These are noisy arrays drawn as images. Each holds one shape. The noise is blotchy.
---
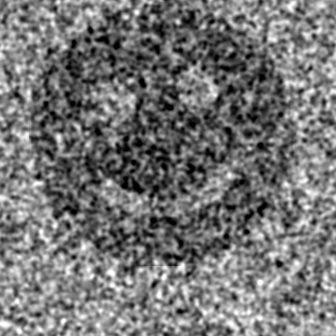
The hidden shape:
smiling face
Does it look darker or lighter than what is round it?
darker
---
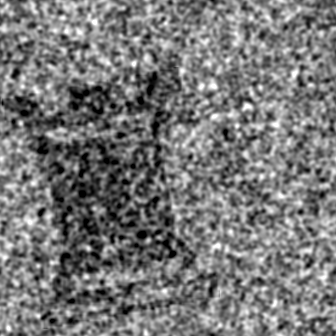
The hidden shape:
chess rook
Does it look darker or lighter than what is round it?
darker
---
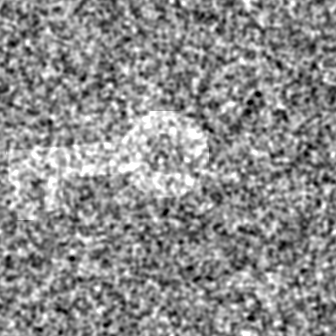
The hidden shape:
key
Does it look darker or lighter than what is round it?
lighter
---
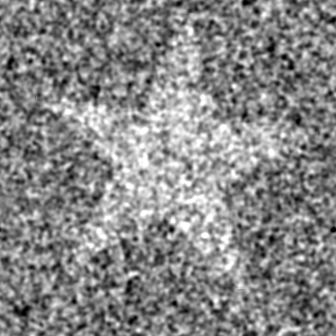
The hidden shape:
star
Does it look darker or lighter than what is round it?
lighter
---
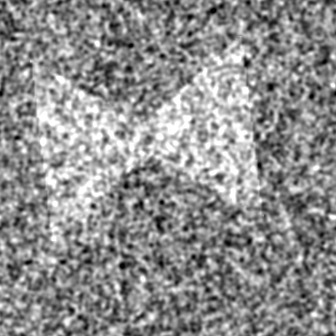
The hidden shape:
bow tie
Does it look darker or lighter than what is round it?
lighter
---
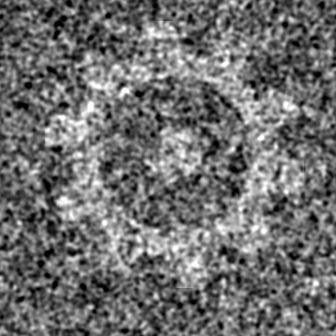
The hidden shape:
gear
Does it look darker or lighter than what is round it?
lighter
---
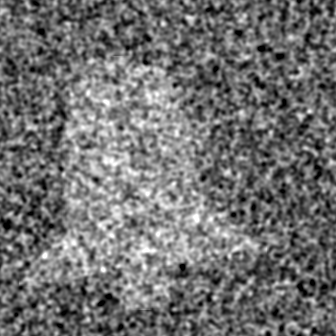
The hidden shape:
bell
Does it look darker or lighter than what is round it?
lighter
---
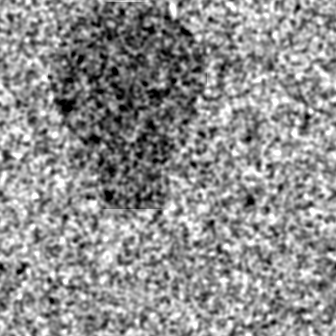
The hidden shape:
light bulb
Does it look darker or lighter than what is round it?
darker
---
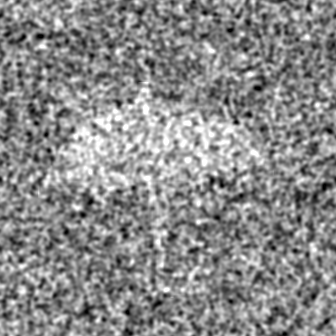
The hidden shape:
umbrella
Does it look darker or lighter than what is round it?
lighter
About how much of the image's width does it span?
two thirds
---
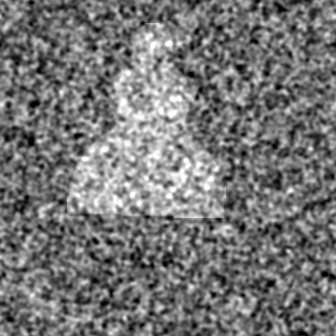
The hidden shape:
chess pawn
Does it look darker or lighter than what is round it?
lighter
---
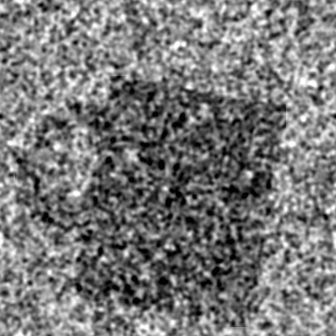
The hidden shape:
cup
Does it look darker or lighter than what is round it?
darker
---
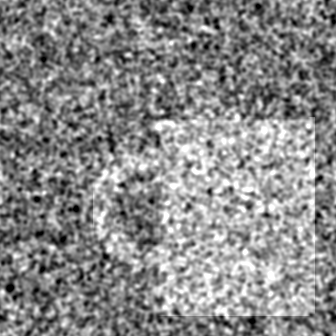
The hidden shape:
cup
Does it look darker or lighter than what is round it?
lighter
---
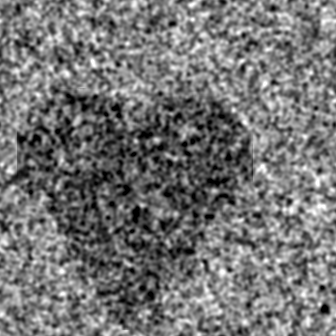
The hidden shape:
heart
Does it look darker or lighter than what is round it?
darker
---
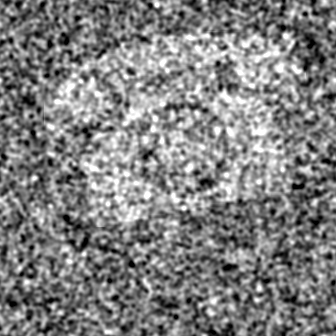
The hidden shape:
telephone
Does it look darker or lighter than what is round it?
lighter
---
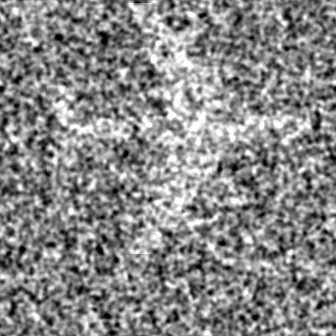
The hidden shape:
airplane
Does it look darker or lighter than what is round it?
lighter
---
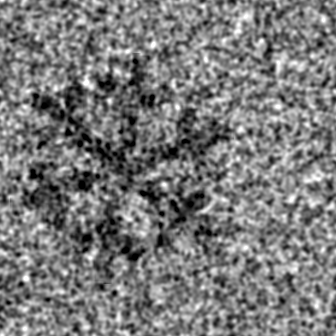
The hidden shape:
snowflake
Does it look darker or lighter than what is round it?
darker
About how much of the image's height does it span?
two thirds
